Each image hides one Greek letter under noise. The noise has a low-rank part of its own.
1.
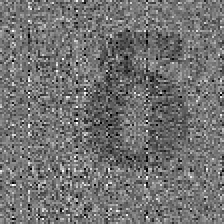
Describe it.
dark delta
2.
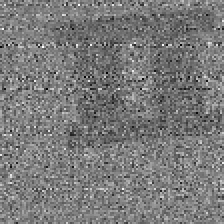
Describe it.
dark pi
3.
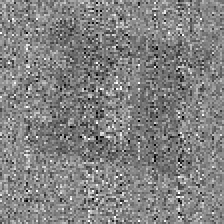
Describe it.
dark pi
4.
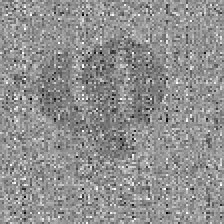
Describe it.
dark phi
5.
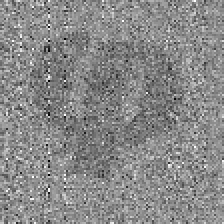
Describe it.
dark phi
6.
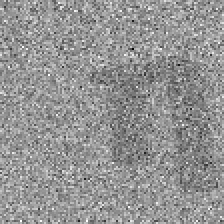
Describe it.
dark eta
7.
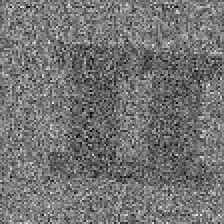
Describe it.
dark pi
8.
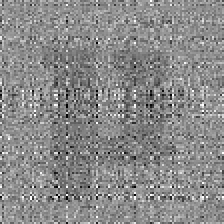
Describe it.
dark mu
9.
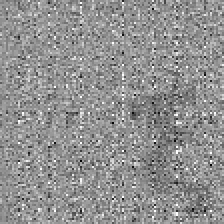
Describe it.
dark xi
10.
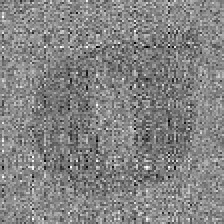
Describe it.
dark sigma
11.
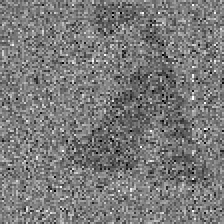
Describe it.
dark lambda
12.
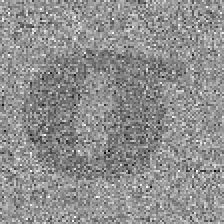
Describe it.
dark sigma
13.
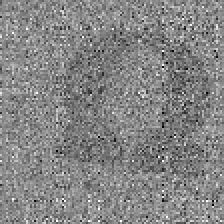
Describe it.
dark omega
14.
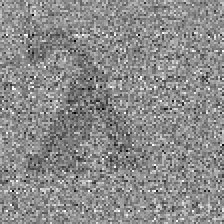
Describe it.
dark lambda
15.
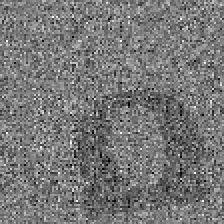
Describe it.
dark omega
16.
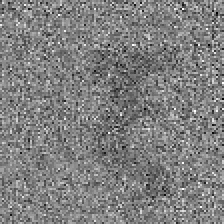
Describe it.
dark xi
